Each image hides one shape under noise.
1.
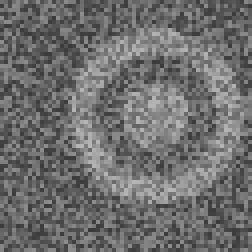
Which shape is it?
bullseye
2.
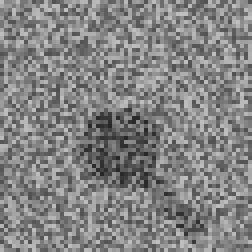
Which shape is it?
lollipop
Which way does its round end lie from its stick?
up and left
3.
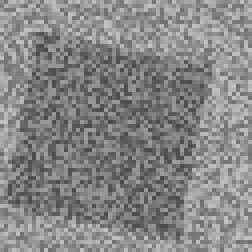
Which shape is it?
square
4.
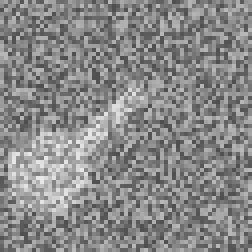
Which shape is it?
lollipop
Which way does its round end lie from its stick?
down and left
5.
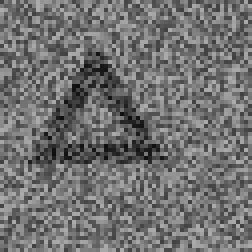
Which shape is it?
triangle frame
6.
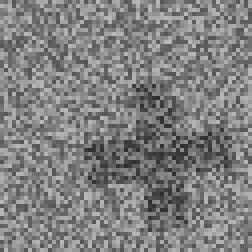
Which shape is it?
cross
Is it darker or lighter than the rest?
darker
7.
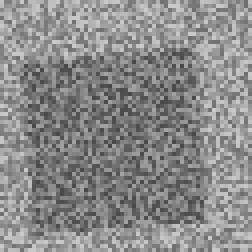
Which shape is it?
square
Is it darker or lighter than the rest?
darker
